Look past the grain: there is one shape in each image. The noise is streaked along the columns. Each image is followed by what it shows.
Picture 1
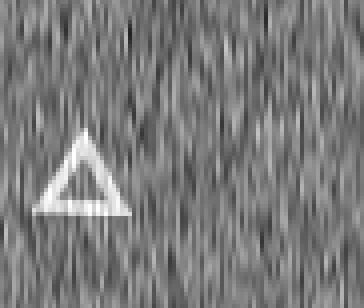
triangle frame
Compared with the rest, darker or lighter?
lighter
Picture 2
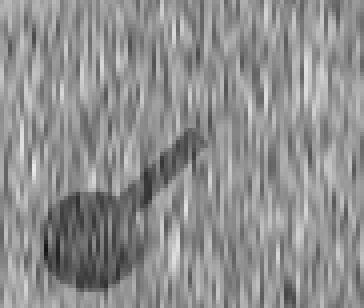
lollipop
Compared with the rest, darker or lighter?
darker
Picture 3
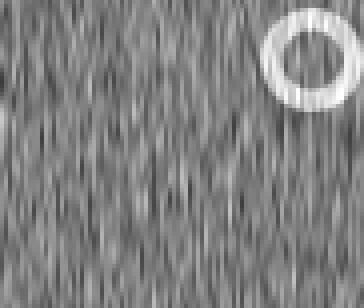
ring
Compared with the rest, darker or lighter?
lighter
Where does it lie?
top right
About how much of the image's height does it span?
a third
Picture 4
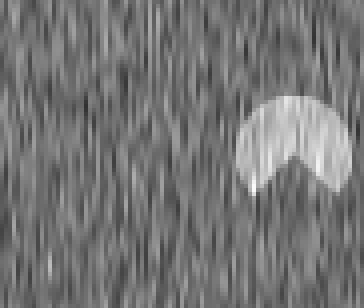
disc with a wedge cut out
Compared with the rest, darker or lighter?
lighter
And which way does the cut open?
down
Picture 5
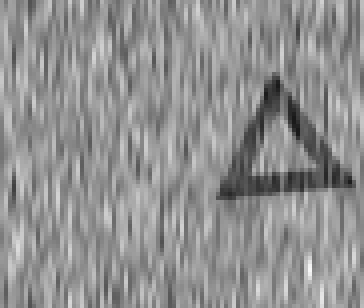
triangle frame
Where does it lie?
middle right
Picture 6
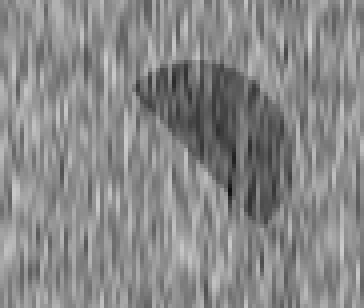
half disc
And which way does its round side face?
up and right
